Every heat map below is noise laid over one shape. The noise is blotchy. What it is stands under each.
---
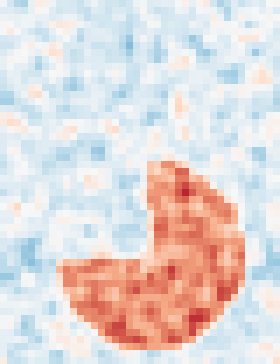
disc with a wedge cut out
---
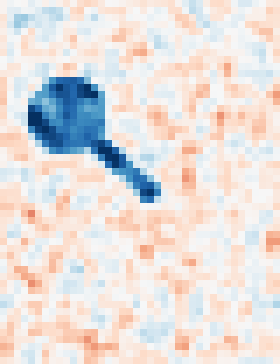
lollipop
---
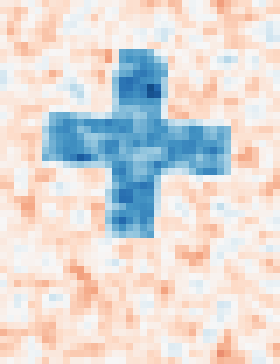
cross
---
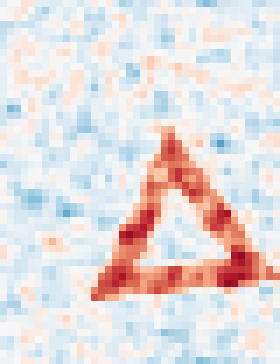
triangle frame
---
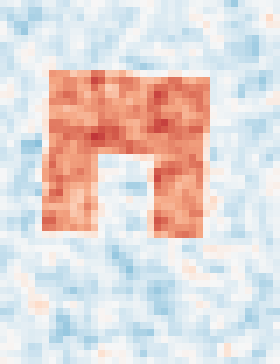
square with a notch
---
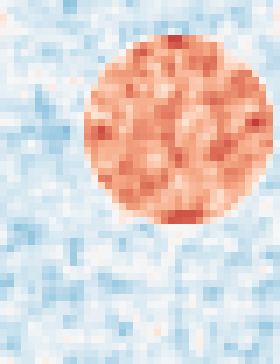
disc
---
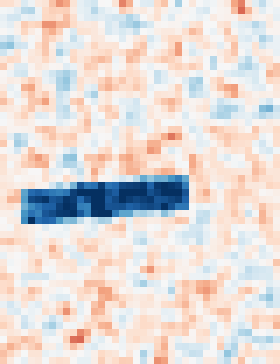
bar
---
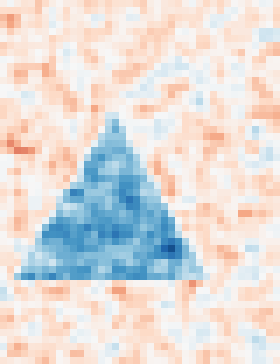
triangle
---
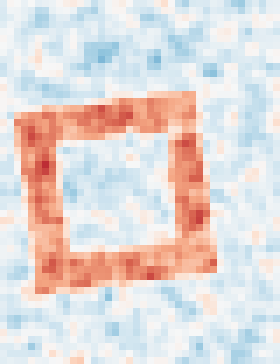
square frame
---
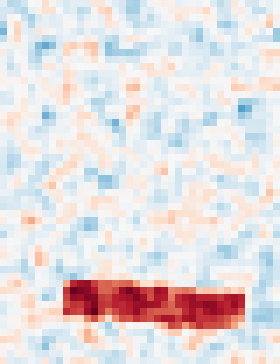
bar
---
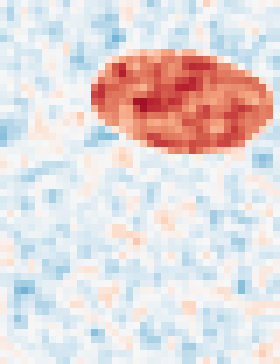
ellipse
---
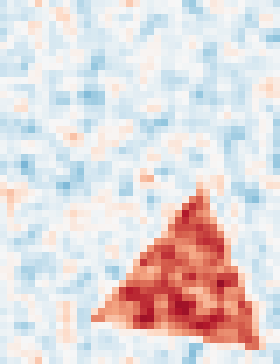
triangle
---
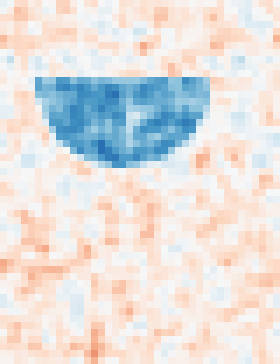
half disc
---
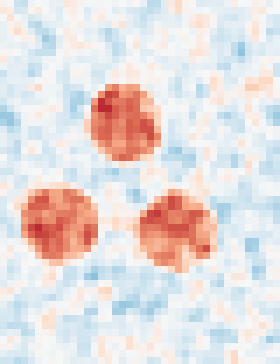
three dots
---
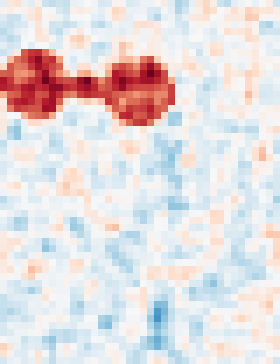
dumbbell
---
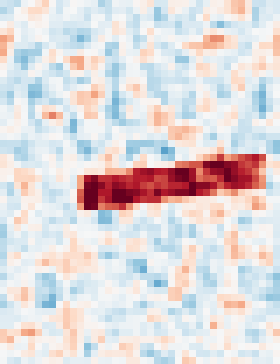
bar
